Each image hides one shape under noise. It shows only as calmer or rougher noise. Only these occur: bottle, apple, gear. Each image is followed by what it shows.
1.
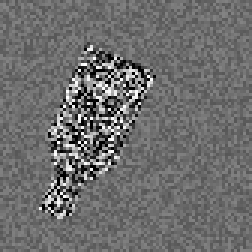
rough bottle
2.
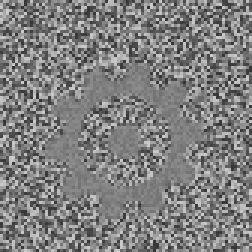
calm gear
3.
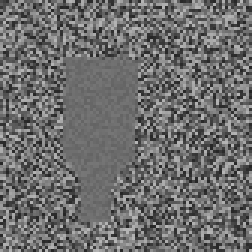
calm bottle
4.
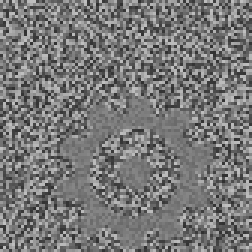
calm gear
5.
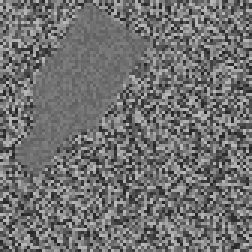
calm bottle
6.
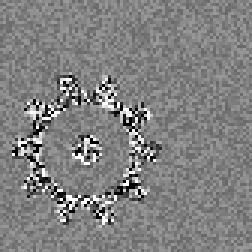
rough gear
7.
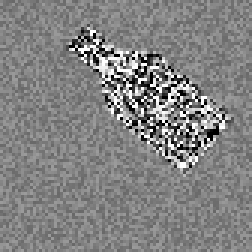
rough bottle
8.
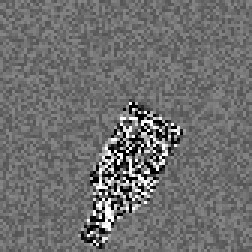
rough bottle
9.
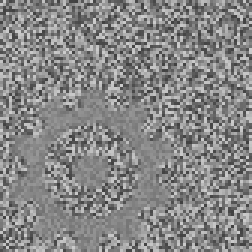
calm gear
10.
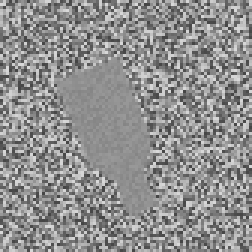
calm bottle
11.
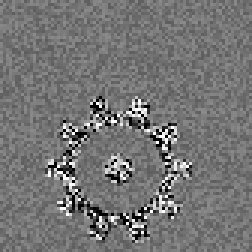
rough gear
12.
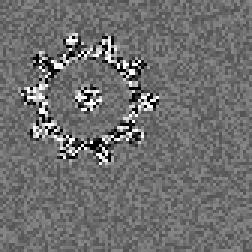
rough gear
